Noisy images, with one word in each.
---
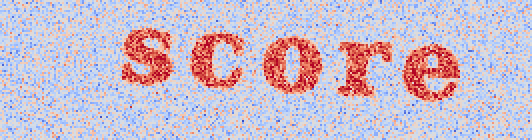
score
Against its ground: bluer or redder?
redder
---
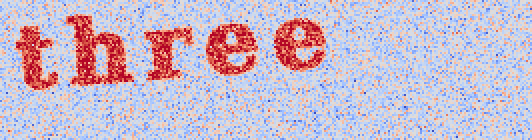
three
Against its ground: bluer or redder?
redder
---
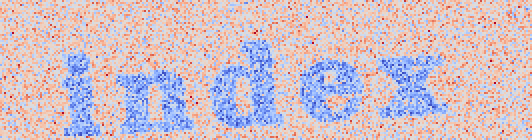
index
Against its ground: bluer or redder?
bluer
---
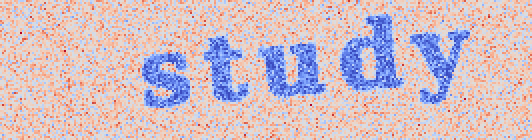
study
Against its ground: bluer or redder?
bluer
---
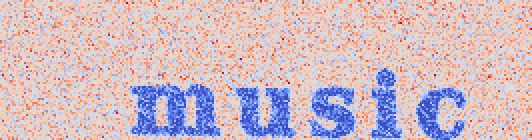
music
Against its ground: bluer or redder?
bluer
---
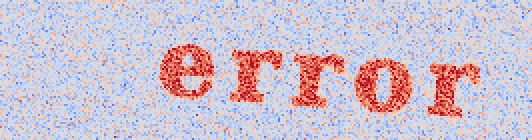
error
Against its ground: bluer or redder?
redder
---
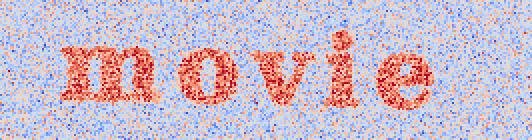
movie
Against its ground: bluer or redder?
redder
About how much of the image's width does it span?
two thirds
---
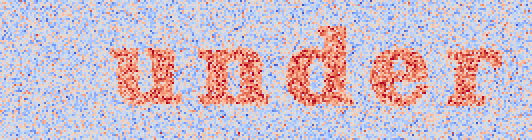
under
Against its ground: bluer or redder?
redder
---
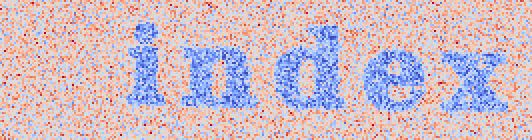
index
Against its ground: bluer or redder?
bluer
